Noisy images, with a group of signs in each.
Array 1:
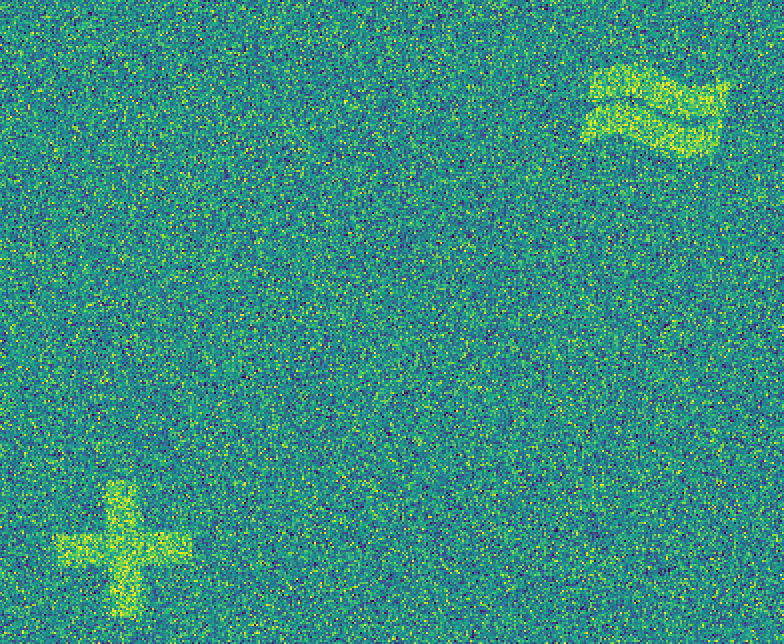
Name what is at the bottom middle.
nothing
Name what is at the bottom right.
nothing
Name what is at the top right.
approximately sign
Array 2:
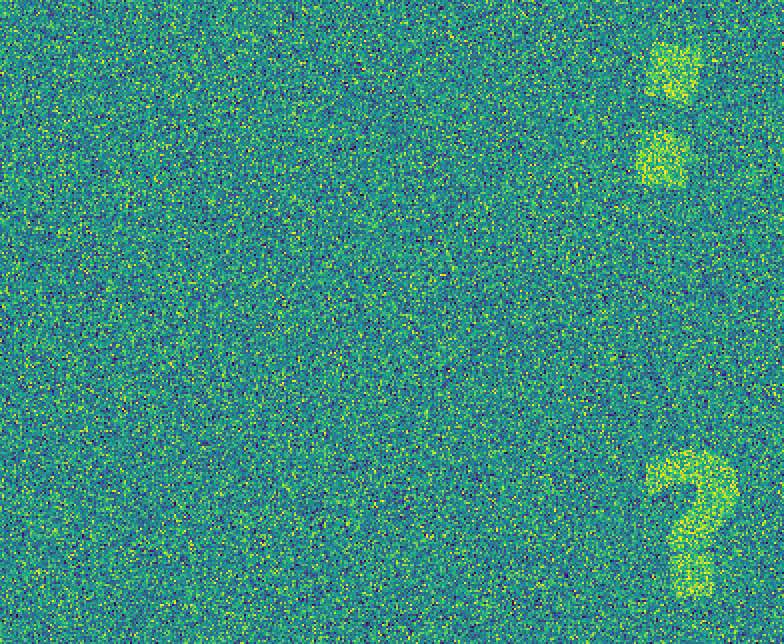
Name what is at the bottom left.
nothing
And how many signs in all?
2
